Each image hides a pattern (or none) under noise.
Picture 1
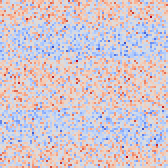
horizontal stripes
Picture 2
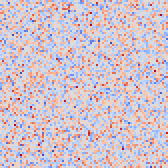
only noise
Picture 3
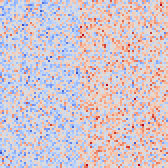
a sharp edge
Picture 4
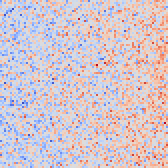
a smooth slope
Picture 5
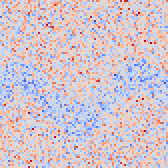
a wavy band
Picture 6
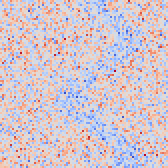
a wavy band
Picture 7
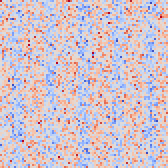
vertical stripes
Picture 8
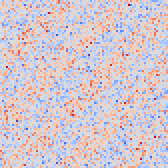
diagonal stripes
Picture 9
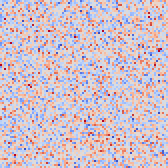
only noise
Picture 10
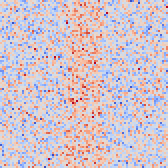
one vertical stripe
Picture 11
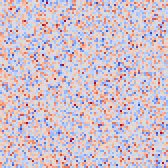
only noise
